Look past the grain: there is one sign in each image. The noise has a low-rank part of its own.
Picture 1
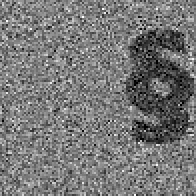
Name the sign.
section sign
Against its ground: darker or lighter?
darker
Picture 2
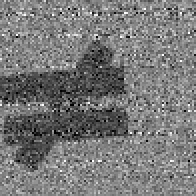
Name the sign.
not-equal sign
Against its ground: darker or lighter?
darker
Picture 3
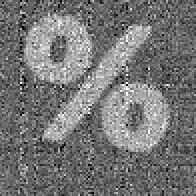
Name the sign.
percent sign
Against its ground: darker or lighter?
lighter
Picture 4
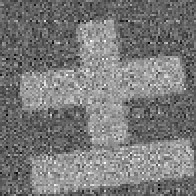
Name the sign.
plus-minus sign
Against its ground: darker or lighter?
lighter
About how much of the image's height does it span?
nearly all
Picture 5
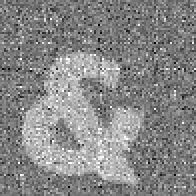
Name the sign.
ampersand
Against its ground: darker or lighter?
lighter
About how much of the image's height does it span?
two thirds
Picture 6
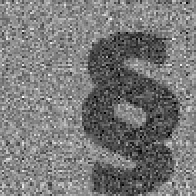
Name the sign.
section sign
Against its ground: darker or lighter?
darker
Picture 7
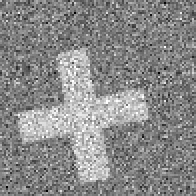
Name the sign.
plus sign
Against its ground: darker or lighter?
lighter
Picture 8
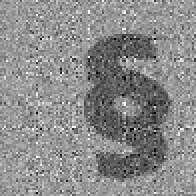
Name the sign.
section sign
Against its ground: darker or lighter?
darker
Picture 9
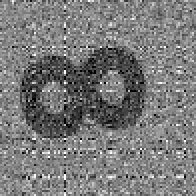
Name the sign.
infinity sign
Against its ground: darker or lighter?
darker
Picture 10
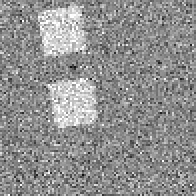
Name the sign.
colon
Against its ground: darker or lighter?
lighter
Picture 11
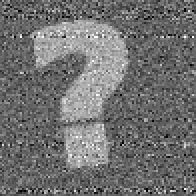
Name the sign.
question mark
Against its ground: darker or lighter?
lighter
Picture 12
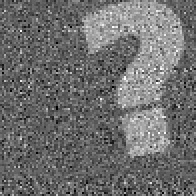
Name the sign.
question mark
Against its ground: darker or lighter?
lighter
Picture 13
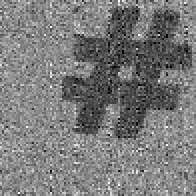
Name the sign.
hash sign
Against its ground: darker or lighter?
darker
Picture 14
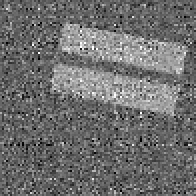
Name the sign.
equals sign
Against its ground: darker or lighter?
lighter
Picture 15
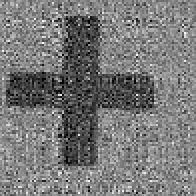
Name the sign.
plus sign
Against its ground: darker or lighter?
darker
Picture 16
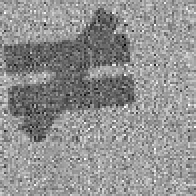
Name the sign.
not-equal sign
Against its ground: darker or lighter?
darker
